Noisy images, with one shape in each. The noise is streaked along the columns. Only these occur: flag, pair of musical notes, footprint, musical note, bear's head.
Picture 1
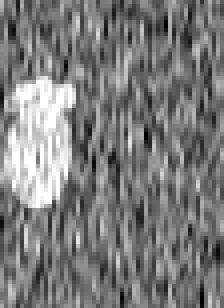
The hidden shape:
footprint
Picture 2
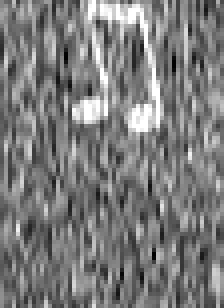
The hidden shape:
pair of musical notes
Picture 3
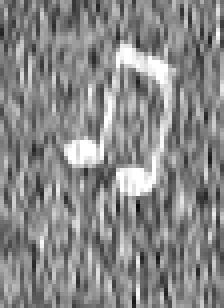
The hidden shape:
pair of musical notes
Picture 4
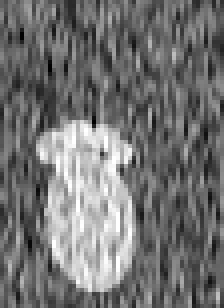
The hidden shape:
footprint
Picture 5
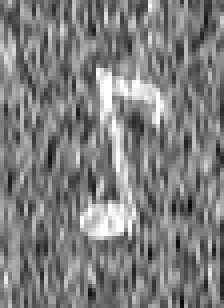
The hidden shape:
musical note
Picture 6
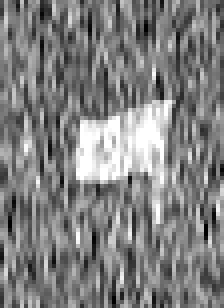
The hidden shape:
flag
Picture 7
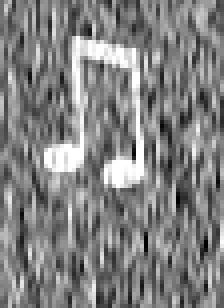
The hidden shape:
pair of musical notes
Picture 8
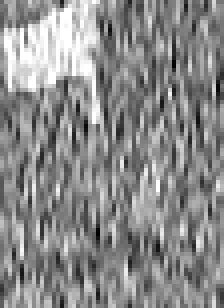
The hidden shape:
flag
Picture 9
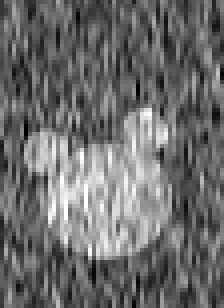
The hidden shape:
bear's head
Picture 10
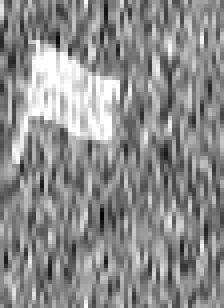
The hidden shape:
flag
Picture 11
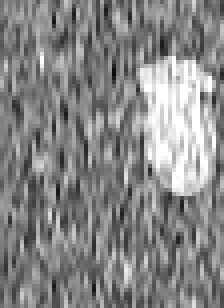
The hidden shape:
footprint
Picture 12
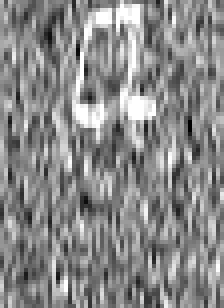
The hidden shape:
pair of musical notes
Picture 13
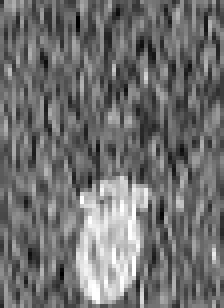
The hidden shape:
footprint
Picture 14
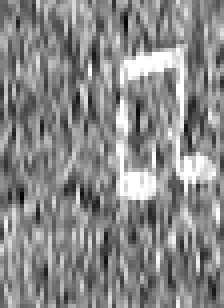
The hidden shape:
pair of musical notes
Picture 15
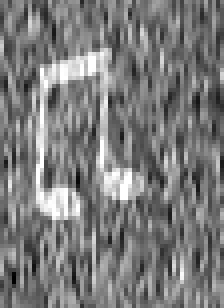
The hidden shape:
pair of musical notes
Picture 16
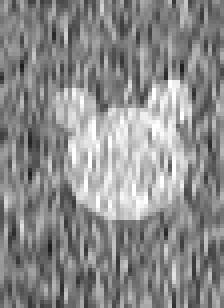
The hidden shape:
bear's head
